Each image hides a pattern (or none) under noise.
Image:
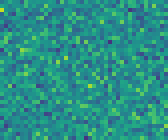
only noise
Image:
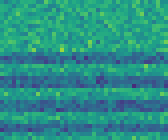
bands of rows
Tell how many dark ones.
4
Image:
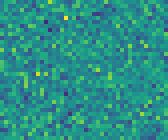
only noise
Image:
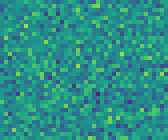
only noise
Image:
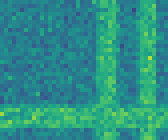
bands of rows crossing bands of columns
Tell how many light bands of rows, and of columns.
1 and 2
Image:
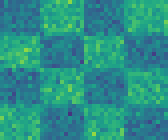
a checkerboard
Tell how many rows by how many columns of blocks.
4 by 4
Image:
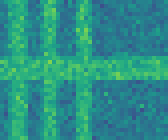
bands of rows crossing bands of columns
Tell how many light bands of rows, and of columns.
1 and 3
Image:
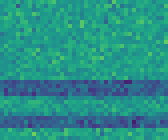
bands of rows
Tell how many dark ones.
2
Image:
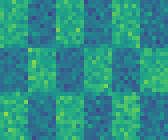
a checkerboard
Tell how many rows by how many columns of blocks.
3 by 6
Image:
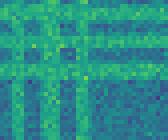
bands of rows crossing bands of columns
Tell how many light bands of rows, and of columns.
3 and 3
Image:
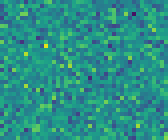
only noise
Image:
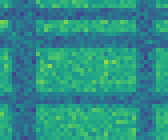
bands of rows crossing bands of columns
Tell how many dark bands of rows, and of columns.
3 and 2
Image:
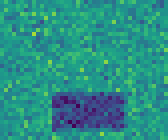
one block
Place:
bottom middle
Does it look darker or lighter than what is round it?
darker
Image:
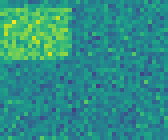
one block
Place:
top left
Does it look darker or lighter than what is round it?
lighter
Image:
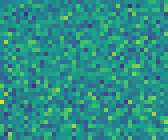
only noise
